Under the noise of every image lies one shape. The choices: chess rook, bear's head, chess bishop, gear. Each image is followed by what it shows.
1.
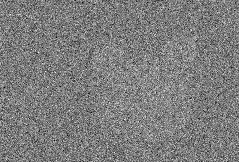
bear's head
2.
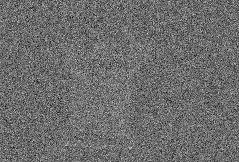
chess rook
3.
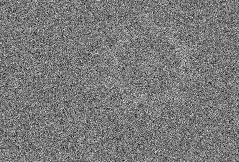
gear
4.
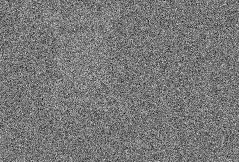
chess rook
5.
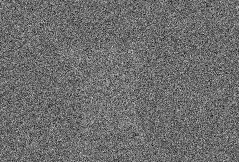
chess rook
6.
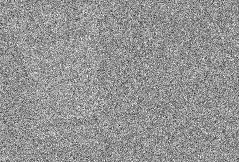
chess rook
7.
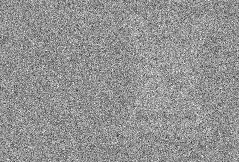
chess rook
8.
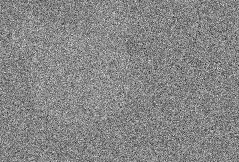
bear's head
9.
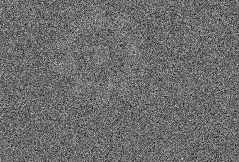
gear
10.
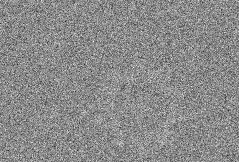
gear
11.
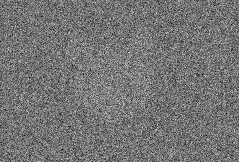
bear's head
